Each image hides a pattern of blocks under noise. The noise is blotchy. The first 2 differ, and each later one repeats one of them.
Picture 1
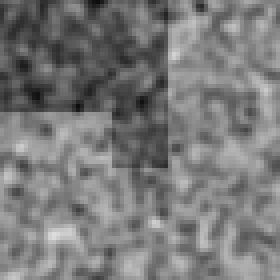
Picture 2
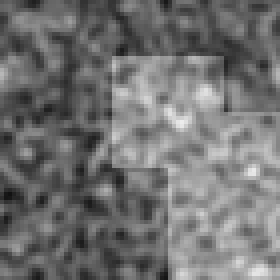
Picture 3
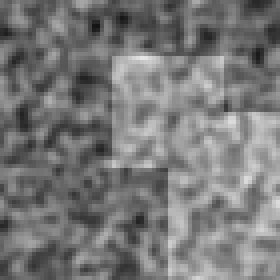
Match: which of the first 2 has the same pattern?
2
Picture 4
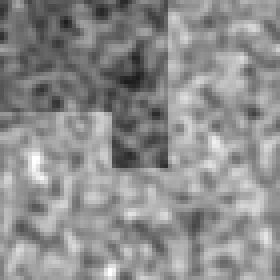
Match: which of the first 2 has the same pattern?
1
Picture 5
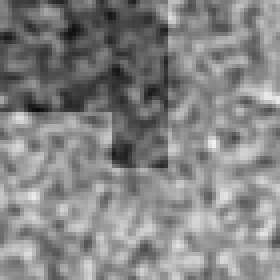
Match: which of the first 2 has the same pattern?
1
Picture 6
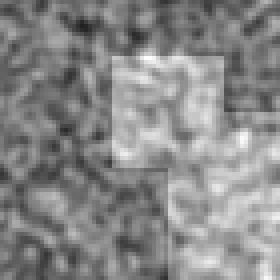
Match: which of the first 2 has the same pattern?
2
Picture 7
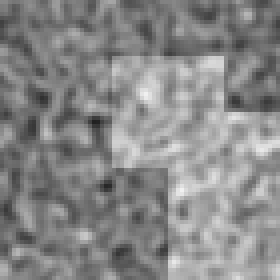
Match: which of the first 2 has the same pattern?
2
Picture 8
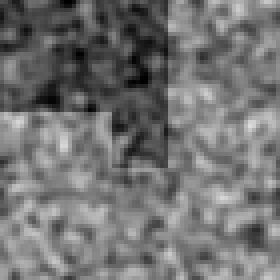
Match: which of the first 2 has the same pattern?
1
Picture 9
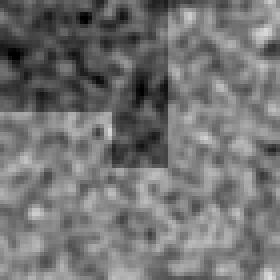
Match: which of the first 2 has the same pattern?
1
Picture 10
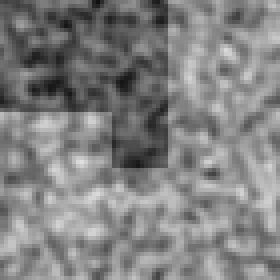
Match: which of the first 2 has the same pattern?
1
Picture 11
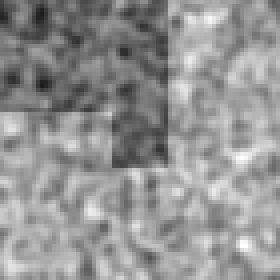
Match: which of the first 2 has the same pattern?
1
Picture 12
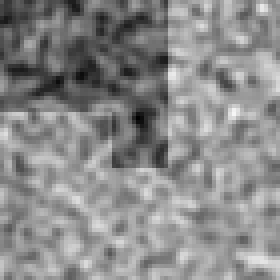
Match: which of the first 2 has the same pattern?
1
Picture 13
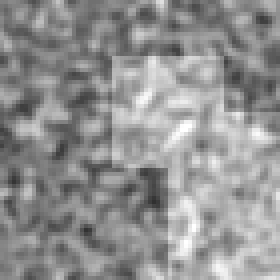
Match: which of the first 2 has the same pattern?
2
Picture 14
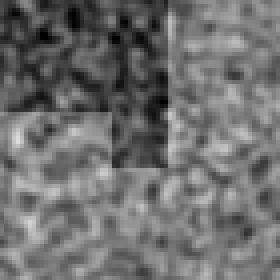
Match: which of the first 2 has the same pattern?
1
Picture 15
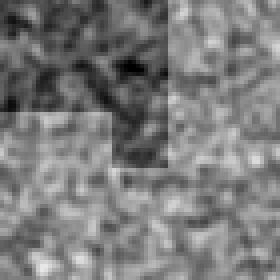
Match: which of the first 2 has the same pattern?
1
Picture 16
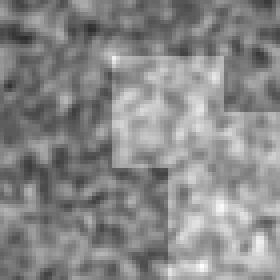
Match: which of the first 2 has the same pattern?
2
